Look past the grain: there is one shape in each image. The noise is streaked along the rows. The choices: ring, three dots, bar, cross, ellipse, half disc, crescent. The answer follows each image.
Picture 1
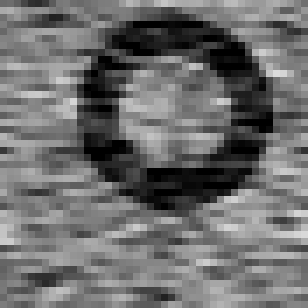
dark ring
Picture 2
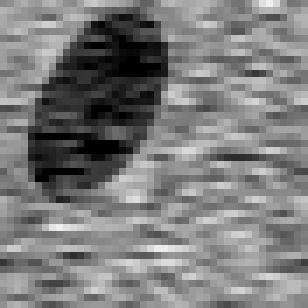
dark ellipse
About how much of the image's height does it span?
two thirds
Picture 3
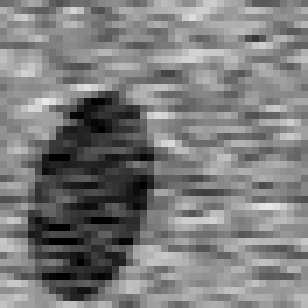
dark ellipse
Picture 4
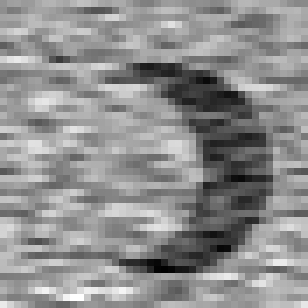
dark crescent
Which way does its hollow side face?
left
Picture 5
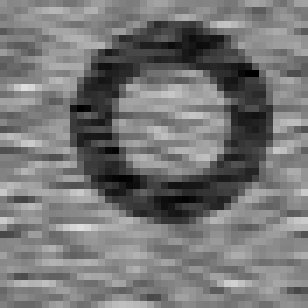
dark ring
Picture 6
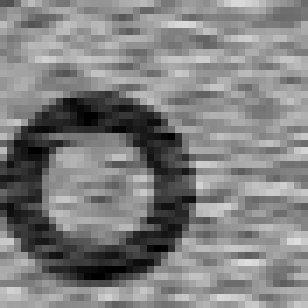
dark ring
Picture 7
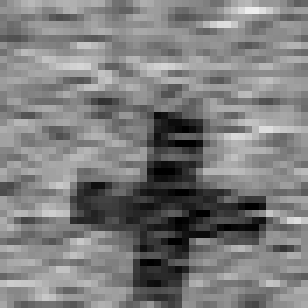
dark cross
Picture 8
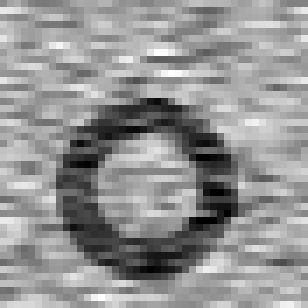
dark ring
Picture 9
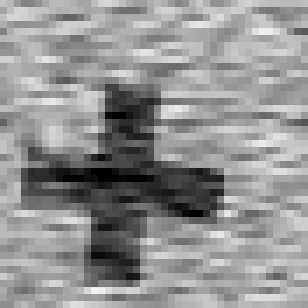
dark cross
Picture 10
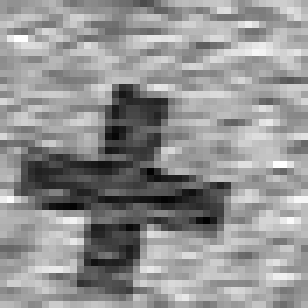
dark cross
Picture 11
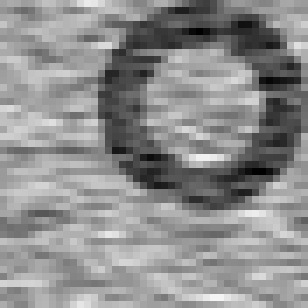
dark ring
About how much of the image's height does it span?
two thirds
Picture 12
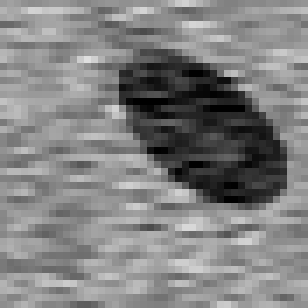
dark ellipse
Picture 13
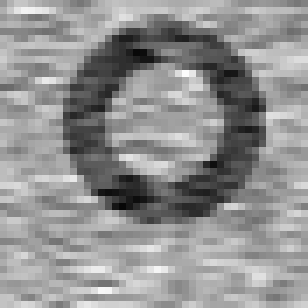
dark ring
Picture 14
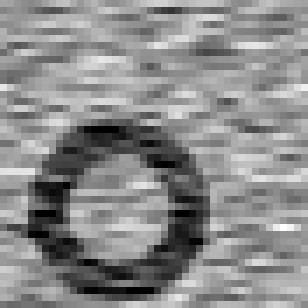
dark ring
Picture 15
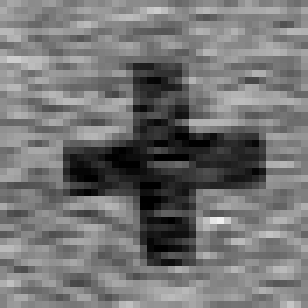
dark cross
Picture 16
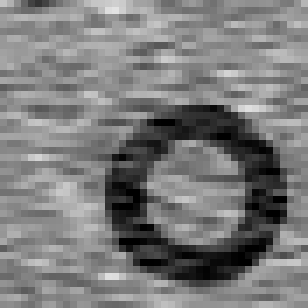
dark ring
